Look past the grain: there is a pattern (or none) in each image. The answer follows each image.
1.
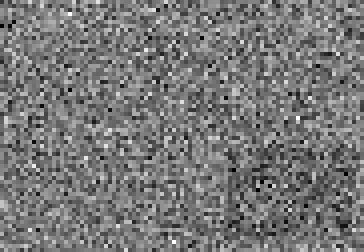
one block
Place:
bottom right
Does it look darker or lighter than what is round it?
darker
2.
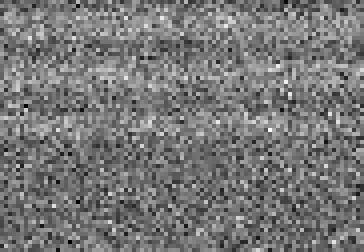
bands of rows
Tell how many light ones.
3
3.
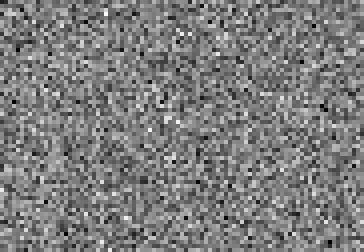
only noise
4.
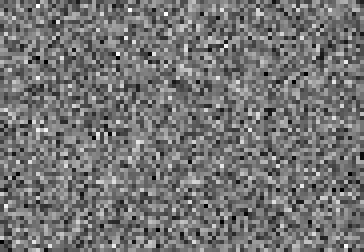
only noise
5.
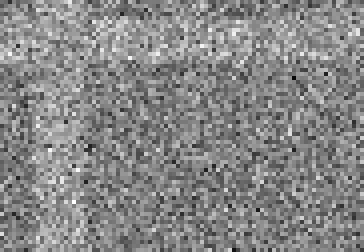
bands of rows crossing bands of columns
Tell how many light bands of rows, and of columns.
1 and 1
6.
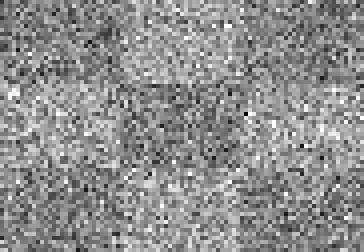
a checkerboard
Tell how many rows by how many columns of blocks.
3 by 3
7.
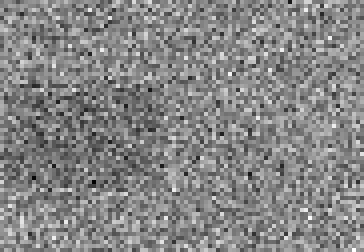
one block
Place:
middle left
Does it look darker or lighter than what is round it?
darker
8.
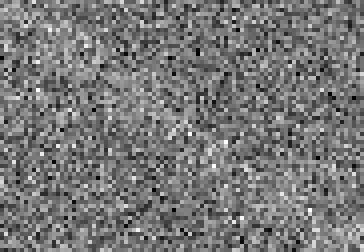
blocks along the diagonal
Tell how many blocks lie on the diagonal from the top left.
7
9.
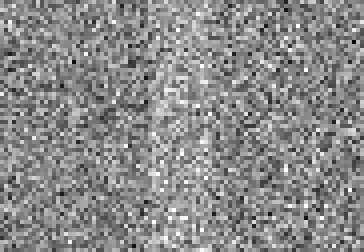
one band of columns
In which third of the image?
middle
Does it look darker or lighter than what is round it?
lighter
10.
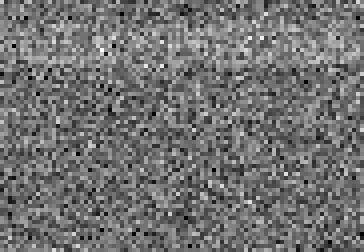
one band of rows
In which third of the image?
top
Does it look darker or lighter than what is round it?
lighter
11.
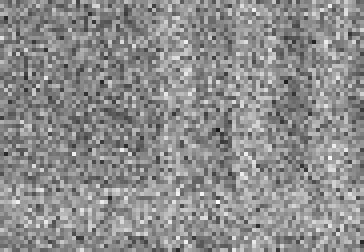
bands of rows crossing bands of columns
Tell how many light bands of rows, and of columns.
1 and 3
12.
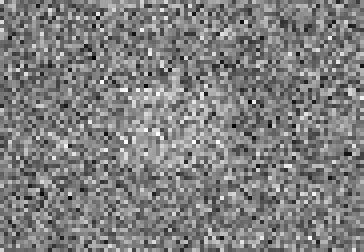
one block
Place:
centre
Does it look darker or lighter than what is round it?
lighter
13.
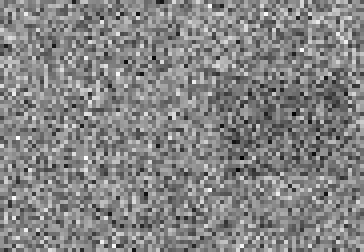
one block
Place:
middle right
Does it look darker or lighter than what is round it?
darker
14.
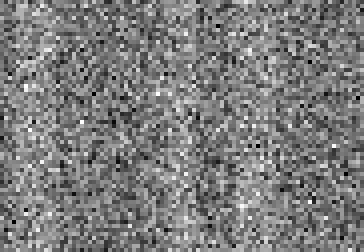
bands of columns
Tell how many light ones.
3
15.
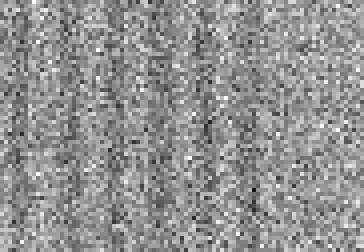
bands of columns
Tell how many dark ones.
6
